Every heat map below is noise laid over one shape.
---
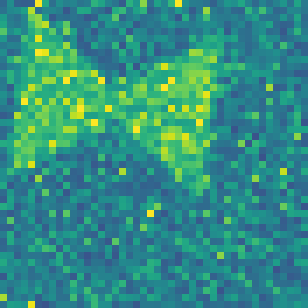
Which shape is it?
bow tie
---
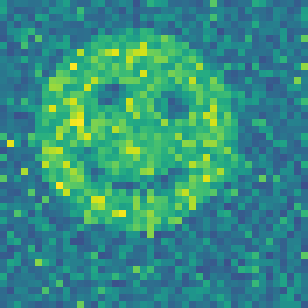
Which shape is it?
smiling face
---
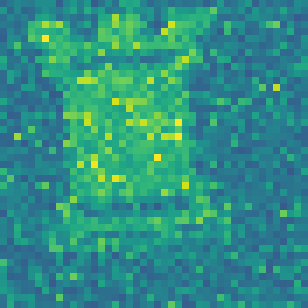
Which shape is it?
chess rook
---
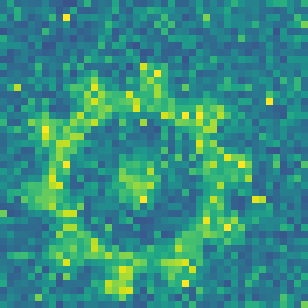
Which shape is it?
gear
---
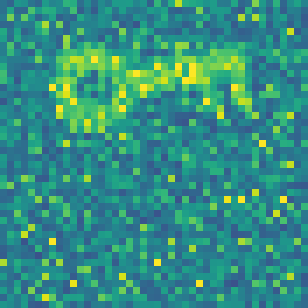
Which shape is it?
key
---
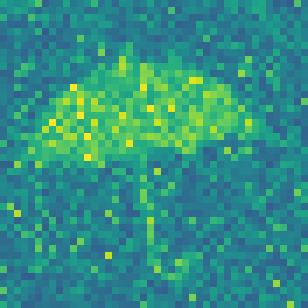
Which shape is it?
umbrella
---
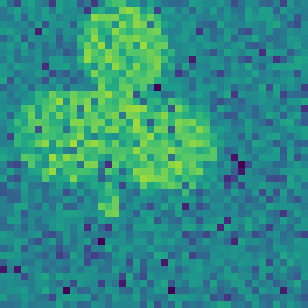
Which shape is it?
club
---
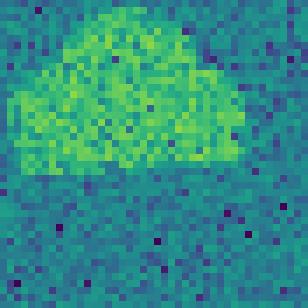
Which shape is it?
cloud
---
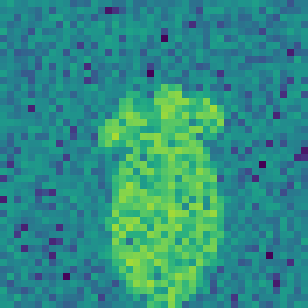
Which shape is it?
footprint
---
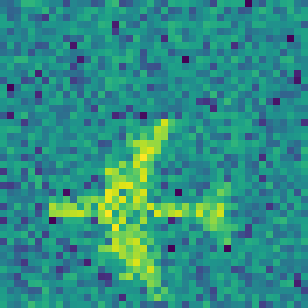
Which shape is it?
airplane
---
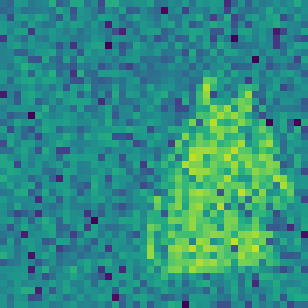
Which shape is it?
chess knight
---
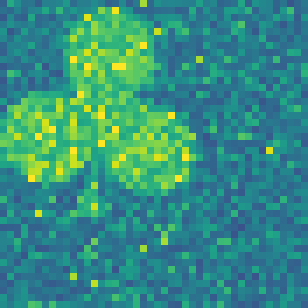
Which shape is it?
club
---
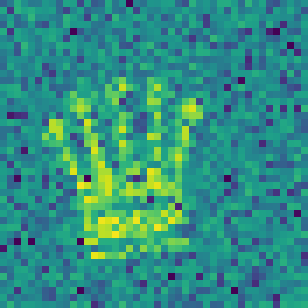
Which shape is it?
chess queen
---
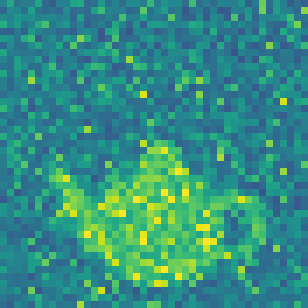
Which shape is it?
teapot
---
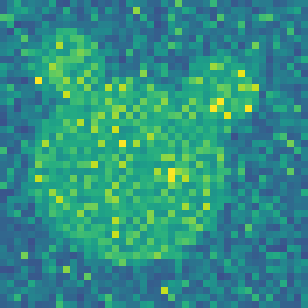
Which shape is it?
bear's head
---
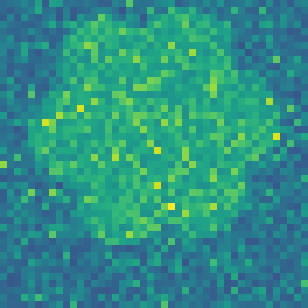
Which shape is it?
flower
